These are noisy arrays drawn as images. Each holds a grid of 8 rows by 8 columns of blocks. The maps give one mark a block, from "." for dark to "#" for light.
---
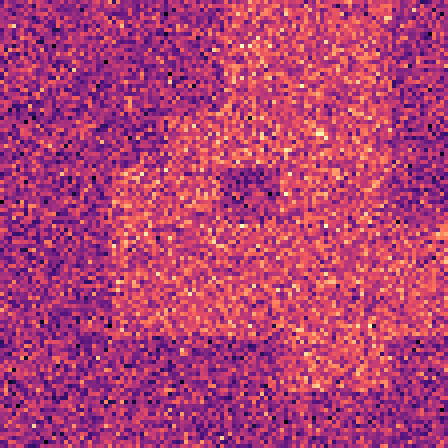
. . . . # # # .
. . . . # # # .
. . . # # # # .
. . # # . # # .
. . # # # # # #
. . # # # # # #
. . . . . # # .
. . . . . . . .
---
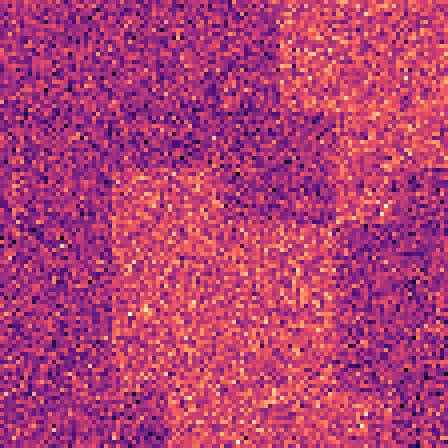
. . . . . # # #
. . . . . # # #
. . . . . . # #
. . # # . . # .
. . # # # # . .
. . # # # # . .
. . # # # # . .
. . . # # # # .
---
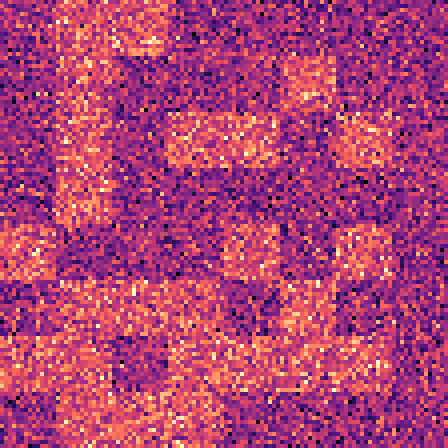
. # # . . . . .
. # . . . # . .
. # . # # . # .
. # . . . . . .
# . . . # . # .
. # # # . # . .
# # . # # # # .
. # # # . . . .
